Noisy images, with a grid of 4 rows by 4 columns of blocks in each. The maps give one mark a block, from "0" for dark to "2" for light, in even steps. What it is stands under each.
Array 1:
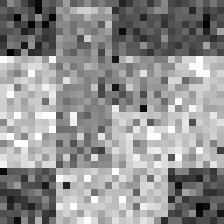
0 1 0 0
2 1 1 2
2 1 2 2
0 2 2 0
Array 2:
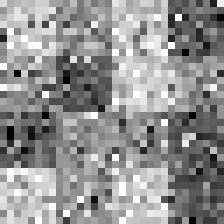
2 1 2 0
1 0 2 1
0 1 1 0
2 1 2 0
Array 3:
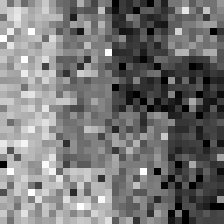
2 1 0 1
2 1 0 0
2 1 1 0
2 2 1 0
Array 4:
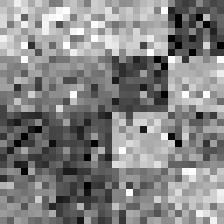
2 2 2 0
1 1 0 2
0 0 2 1
1 0 1 2
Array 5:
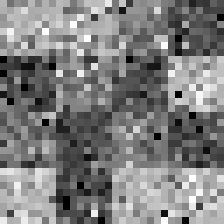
2 2 1 0
0 1 0 2
1 0 1 0
2 0 2 2
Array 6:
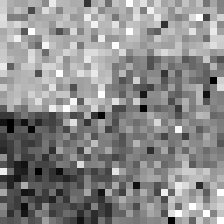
2 2 2 2
2 2 1 1
0 1 1 1
0 0 1 2
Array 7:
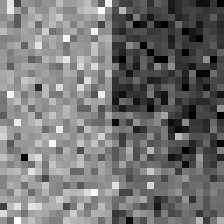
2 2 0 0
2 2 0 0
2 2 1 0
2 2 1 1
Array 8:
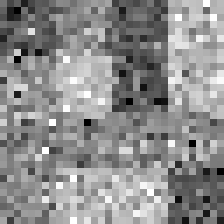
0 1 0 2
1 2 0 2
1 1 1 1
1 2 2 0
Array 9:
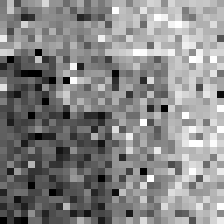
1 1 2 2
0 1 1 2
0 0 1 2
0 0 1 2
